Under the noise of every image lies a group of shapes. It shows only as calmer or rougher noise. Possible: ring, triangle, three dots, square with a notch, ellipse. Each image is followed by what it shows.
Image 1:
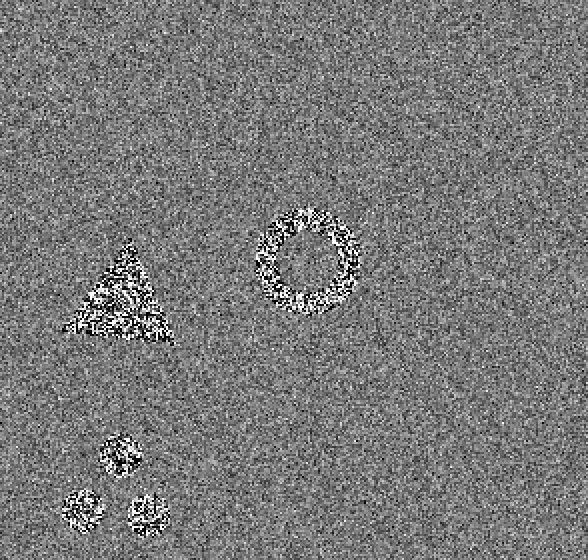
middle left: triangle; centre: ring; bottom left: three dots
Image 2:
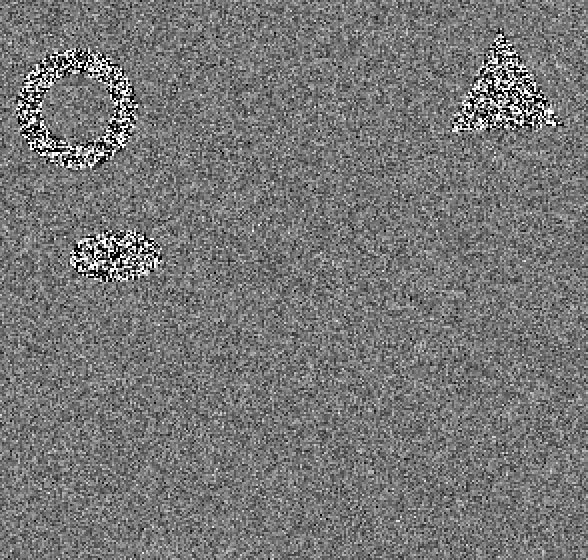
top left: ring; top right: triangle; middle left: ellipse
